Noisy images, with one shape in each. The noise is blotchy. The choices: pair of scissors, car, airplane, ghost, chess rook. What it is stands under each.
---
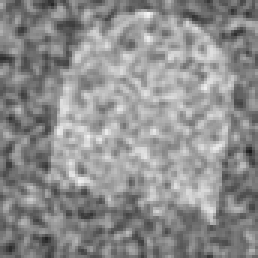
light ghost
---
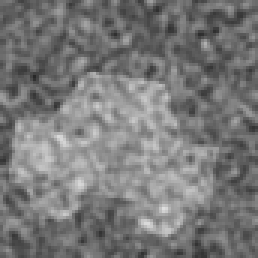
light car
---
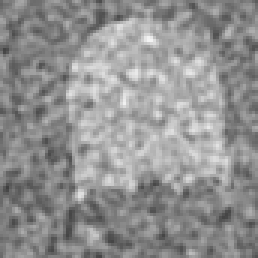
light ghost
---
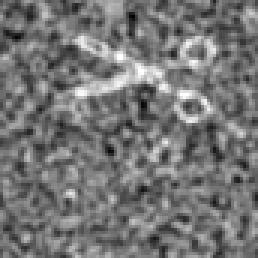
light pair of scissors
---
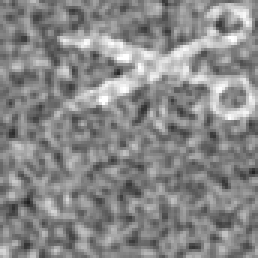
light pair of scissors
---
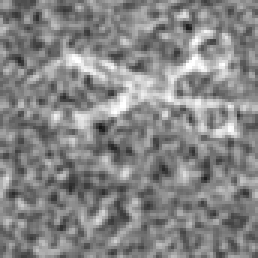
light pair of scissors
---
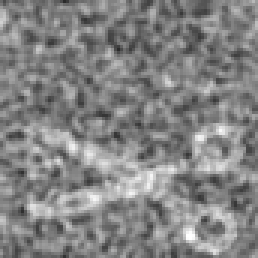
light pair of scissors
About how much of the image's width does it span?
nearly all
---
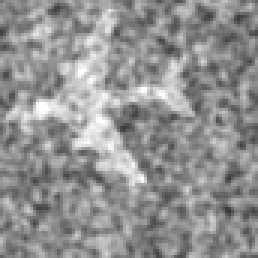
light airplane
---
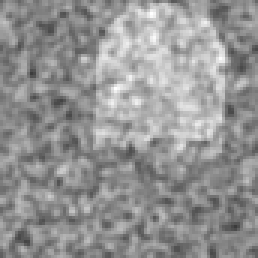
light ghost
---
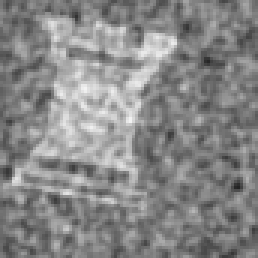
light chess rook
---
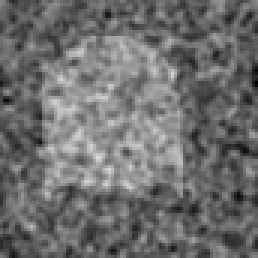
light ghost
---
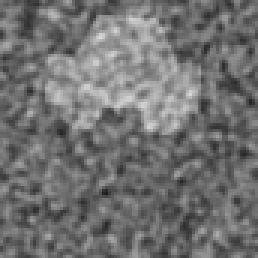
light car
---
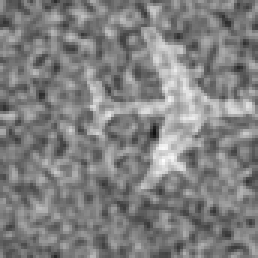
light airplane
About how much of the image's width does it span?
two thirds
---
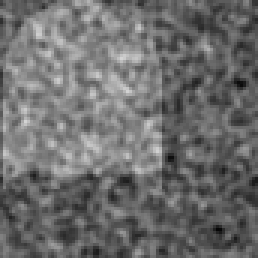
light ghost
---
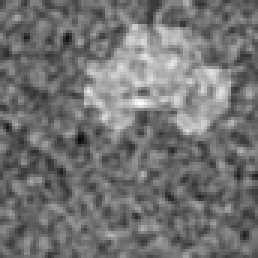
light car
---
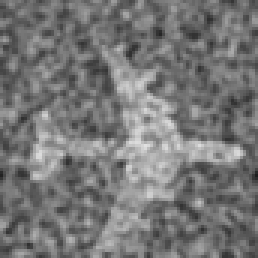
light airplane
